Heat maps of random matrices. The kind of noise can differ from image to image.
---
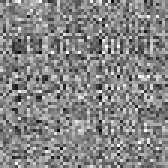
low rank plus noise
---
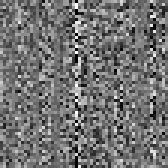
columns of uneven size
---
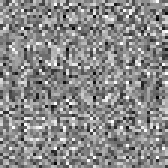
low rank plus noise
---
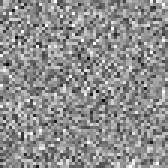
independent entries
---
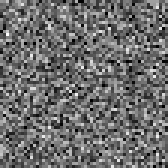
independent entries
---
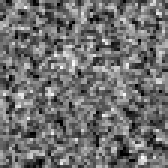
blotchy
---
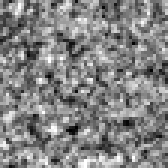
blotchy
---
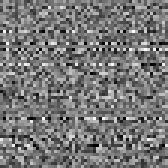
rows of uneven size
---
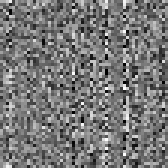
columns of uneven size
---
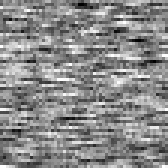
streaked along the rows
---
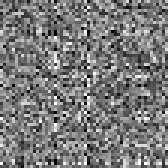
low rank plus noise
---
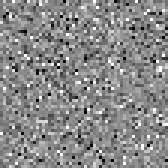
heavy tails
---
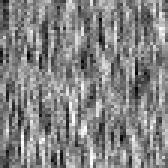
streaked along the columns
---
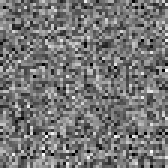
low rank plus noise
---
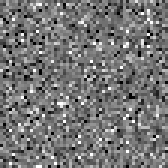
heavy tails
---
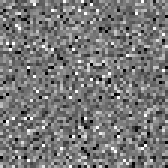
heavy tails
